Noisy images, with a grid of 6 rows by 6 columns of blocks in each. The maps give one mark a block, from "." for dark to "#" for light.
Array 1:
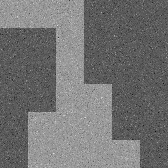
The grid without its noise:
###...
..#...
..#...
..##..
.###..
.####.
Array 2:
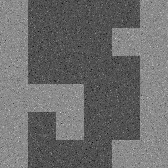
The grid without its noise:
#....#
#...##
#....#
###..#
#.#..#
#...##
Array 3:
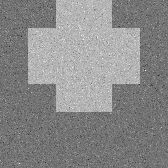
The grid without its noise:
..##..
.####.
.####.
..##..
......
......
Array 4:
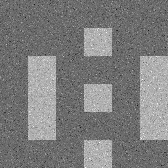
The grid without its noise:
......
...#..
.#...#
.#.#.#
.#...#
...#..
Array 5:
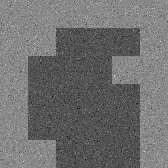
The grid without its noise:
######
##...#
#...##
#....#
#....#
##...#
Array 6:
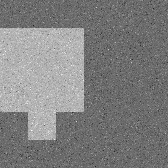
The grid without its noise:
......
###...
###...
###...
.#....
......
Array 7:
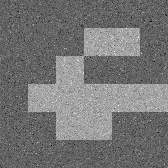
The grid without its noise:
......
...##.
..#...
.#####
..##..
......
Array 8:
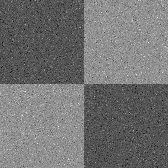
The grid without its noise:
...###
...###
...###
###...
###...
###...
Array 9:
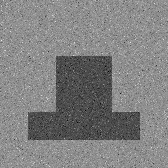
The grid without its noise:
######
######
##..##
##..##
#....#
######
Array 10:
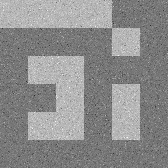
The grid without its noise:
####..
....#.
.##...
..#.#.
.##.#.
......
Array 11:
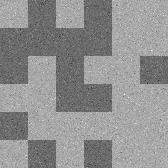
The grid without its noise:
#.#.##
....##
.#.##.
##..##
.#####
#.#.##
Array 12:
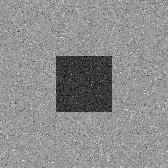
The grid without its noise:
######
######
##..##
##..##
######
######
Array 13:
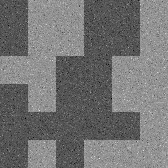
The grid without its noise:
.##..#
.##..#
##..##
.#..##
.....#
.#.###
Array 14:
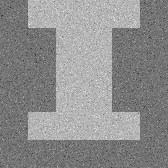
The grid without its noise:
.####.
..##..
..##..
..##..
.####.
......
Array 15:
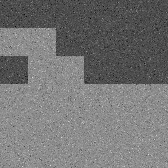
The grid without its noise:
......
##....
.##...
######
######
######
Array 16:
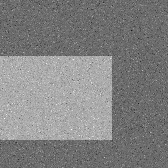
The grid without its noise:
......
......
####..
####..
####..
......
